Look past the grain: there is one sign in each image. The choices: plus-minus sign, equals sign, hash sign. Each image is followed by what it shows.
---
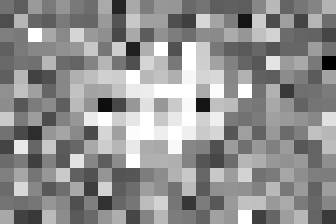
hash sign
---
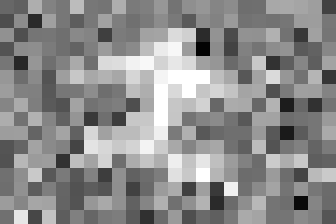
plus-minus sign
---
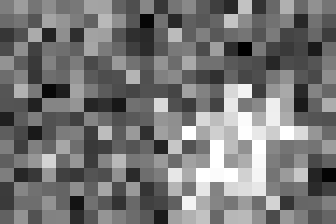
hash sign
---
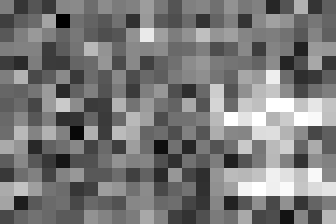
plus-minus sign
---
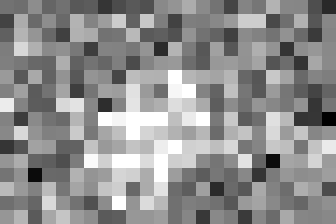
hash sign
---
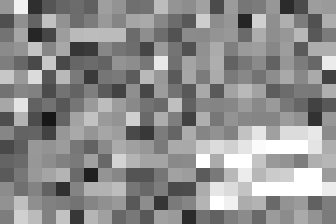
equals sign
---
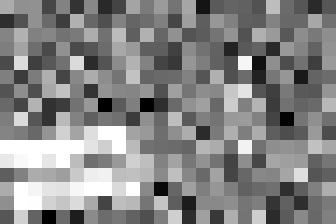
equals sign
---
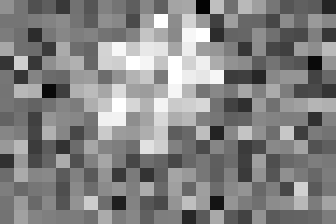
hash sign
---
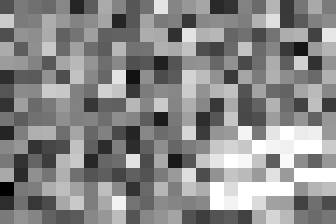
equals sign
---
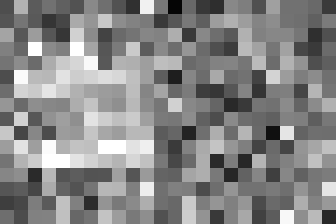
plus-minus sign
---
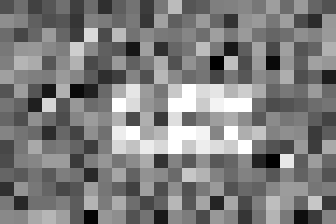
equals sign
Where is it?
centre
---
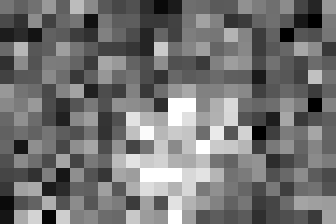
hash sign
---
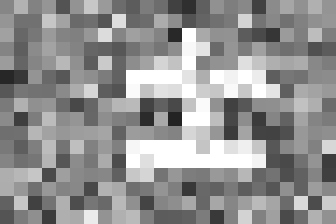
plus-minus sign
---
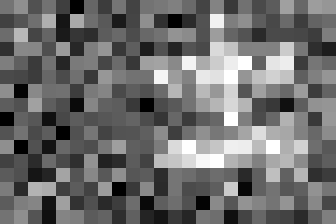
plus-minus sign
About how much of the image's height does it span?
two thirds
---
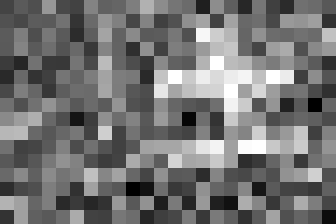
plus-minus sign
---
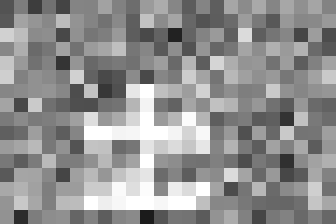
plus-minus sign
